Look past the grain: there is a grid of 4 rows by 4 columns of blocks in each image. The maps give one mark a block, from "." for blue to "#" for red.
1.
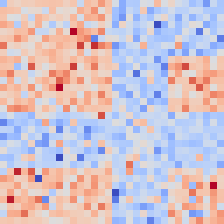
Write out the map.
# # . .
# # . #
. . . .
# # . #
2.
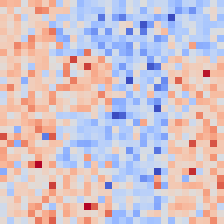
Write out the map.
# . . .
# # . #
# . . #
# # . #
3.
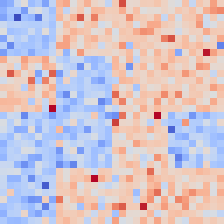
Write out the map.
. # # #
# . # #
. . # .
. # # #
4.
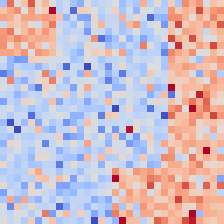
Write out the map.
# . . #
. . . #
. . . #
. . # #
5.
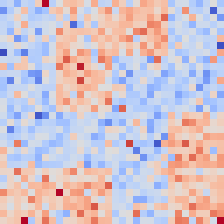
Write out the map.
. # # .
. # . .
. . . #
# # . #
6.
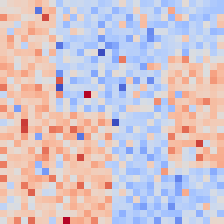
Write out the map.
# . . .
# . . #
# # . #
# # . .
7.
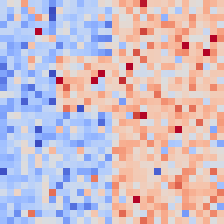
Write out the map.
. . # #
. # # #
. . # #
. . # #
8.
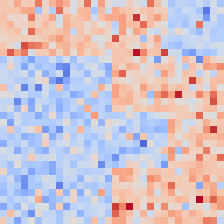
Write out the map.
# # # .
. . # #
. . . #
. . # #
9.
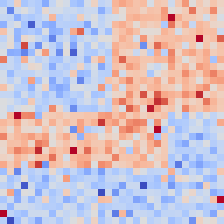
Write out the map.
. . # #
. . # #
# # # .
. . . .
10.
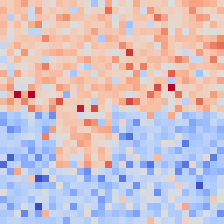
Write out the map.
# # # #
# # # #
. # . .
. . . .
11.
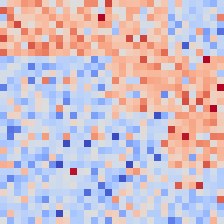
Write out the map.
# # # .
. . # #
. . . #
. . . .
